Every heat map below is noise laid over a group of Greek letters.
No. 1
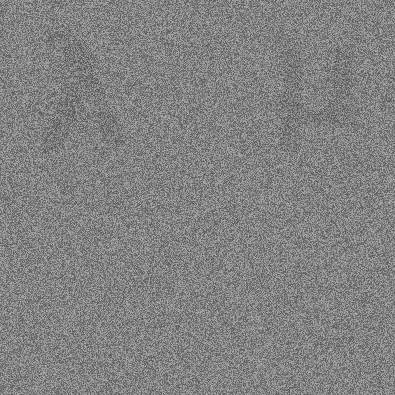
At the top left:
lambda
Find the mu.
top right
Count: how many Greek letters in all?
2
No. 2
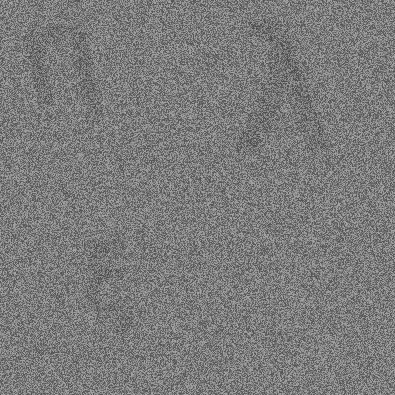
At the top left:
eta
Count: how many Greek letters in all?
3
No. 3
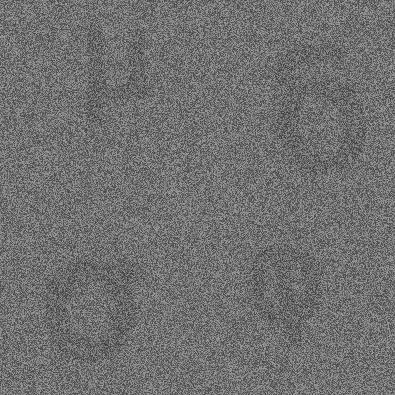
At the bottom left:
sigma
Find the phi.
bottom right
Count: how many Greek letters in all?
4
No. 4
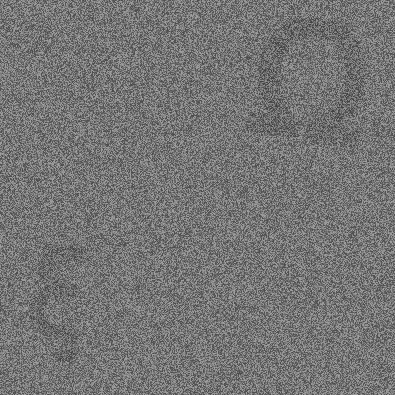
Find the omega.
top right
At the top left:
nothing
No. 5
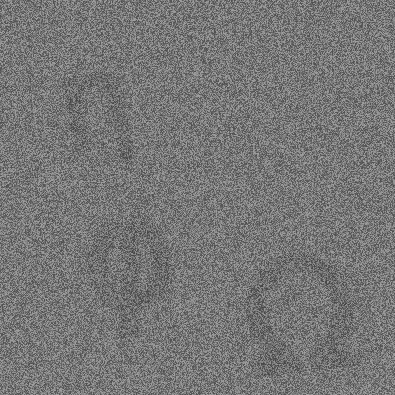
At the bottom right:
omega
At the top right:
nothing
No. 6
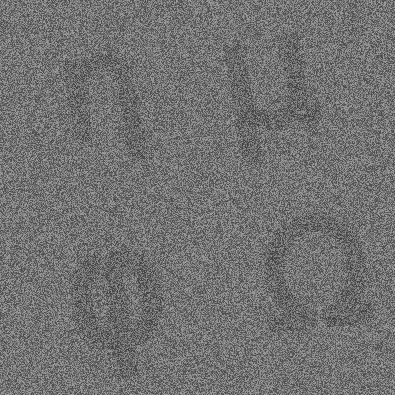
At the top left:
eta
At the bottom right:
omega
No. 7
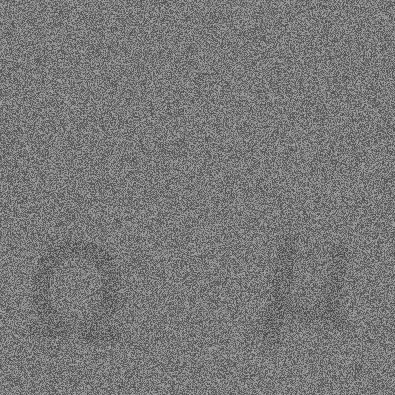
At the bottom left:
omega
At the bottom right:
mu
